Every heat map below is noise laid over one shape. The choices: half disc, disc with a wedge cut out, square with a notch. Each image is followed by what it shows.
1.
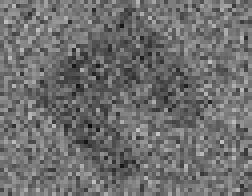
square with a notch
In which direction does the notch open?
down and right
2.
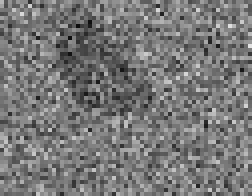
half disc
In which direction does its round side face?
down and left
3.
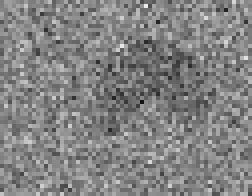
disc with a wedge cut out
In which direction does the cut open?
down
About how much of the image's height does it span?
half
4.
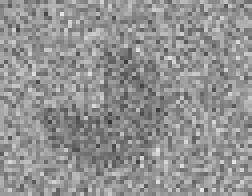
disc with a wedge cut out
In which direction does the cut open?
up and left
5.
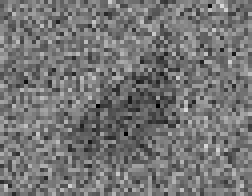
half disc
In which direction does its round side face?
down and right
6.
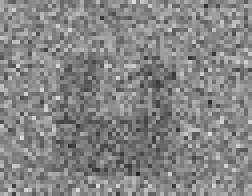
square with a notch
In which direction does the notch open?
up
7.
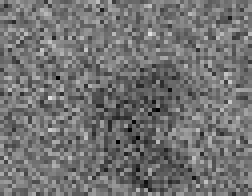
disc with a wedge cut out
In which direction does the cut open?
right
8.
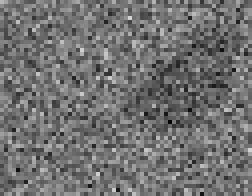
half disc
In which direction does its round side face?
down and right
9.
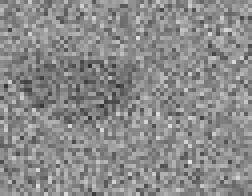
half disc
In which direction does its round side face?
down
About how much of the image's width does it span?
half
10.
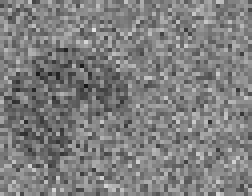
disc with a wedge cut out
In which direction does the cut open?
down and right
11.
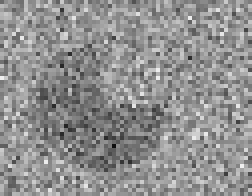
disc with a wedge cut out
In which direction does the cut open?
up and right
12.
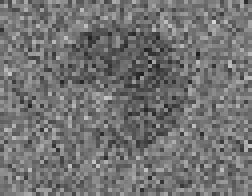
disc with a wedge cut out
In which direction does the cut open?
down and left
